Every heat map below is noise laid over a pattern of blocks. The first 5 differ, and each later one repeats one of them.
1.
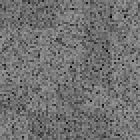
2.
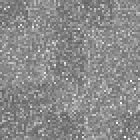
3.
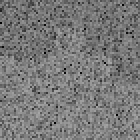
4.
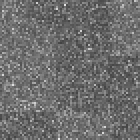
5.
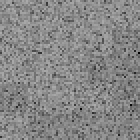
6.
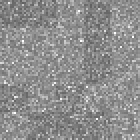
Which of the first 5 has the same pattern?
1
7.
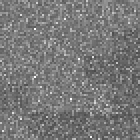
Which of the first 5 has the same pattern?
5
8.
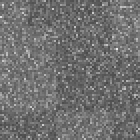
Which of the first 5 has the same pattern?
4
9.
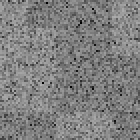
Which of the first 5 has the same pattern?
4
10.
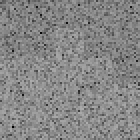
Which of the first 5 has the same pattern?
3
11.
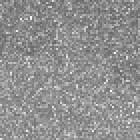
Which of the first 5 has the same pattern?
3
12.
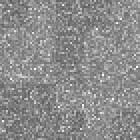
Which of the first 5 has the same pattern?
2
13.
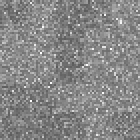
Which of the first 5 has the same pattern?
2
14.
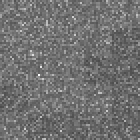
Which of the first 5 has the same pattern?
5
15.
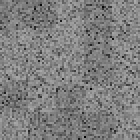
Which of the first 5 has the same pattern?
1
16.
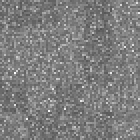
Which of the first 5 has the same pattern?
1
